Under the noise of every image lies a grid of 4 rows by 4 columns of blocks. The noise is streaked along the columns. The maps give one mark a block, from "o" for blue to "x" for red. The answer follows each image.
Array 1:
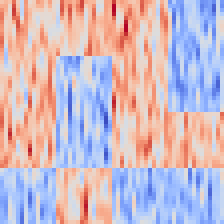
x x x o
x o x o
x o x x
o x o o
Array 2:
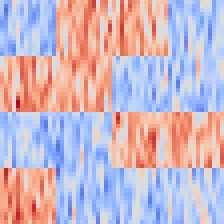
o x x o
x x o o
o o x x
x o o o
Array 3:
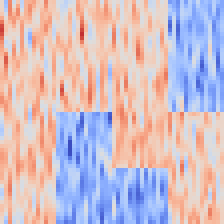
x x x o
x x x o
x o x x
x o o x
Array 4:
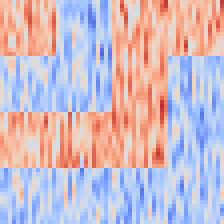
x o x x
o o x o
x x x o
o o o o
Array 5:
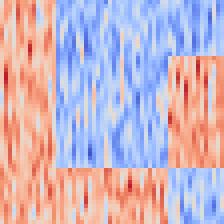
x o o o
x o o x
x o o x
x x x o
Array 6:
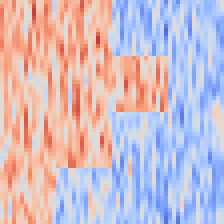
x x o o
x x x o
x x o o
x o o o
